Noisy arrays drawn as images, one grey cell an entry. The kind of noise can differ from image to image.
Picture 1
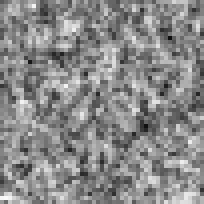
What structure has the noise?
blotchy
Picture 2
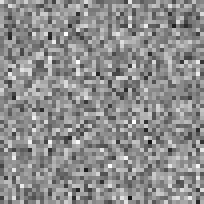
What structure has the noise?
low rank plus noise
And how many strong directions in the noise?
two
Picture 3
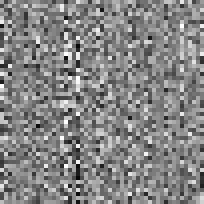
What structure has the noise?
columns of uneven size
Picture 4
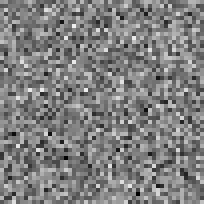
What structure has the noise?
independent entries
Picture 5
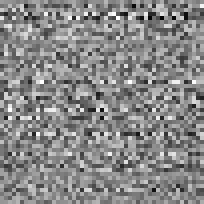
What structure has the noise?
rows of uneven size
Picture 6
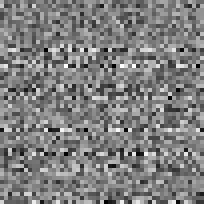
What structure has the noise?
rows of uneven size
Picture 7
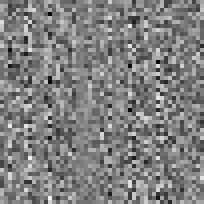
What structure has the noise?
columns of uneven size
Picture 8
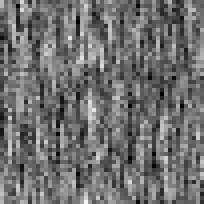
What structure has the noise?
streaked along the columns
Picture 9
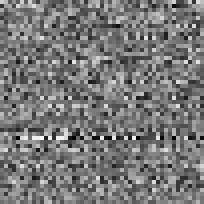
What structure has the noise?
rows of uneven size
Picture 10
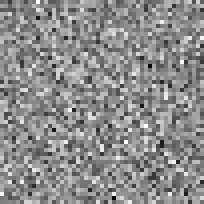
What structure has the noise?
independent entries
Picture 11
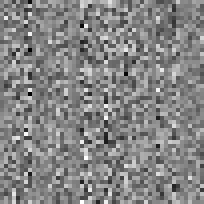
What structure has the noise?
columns of uneven size
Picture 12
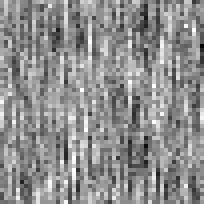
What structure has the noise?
streaked along the columns
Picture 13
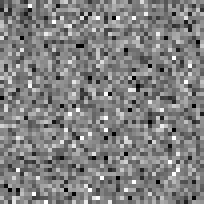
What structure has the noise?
heavy tails
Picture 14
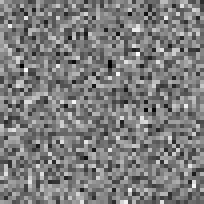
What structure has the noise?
independent entries
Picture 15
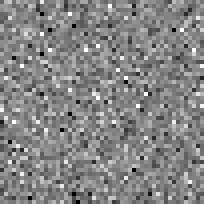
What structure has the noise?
heavy tails
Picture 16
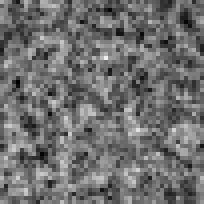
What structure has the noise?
blotchy
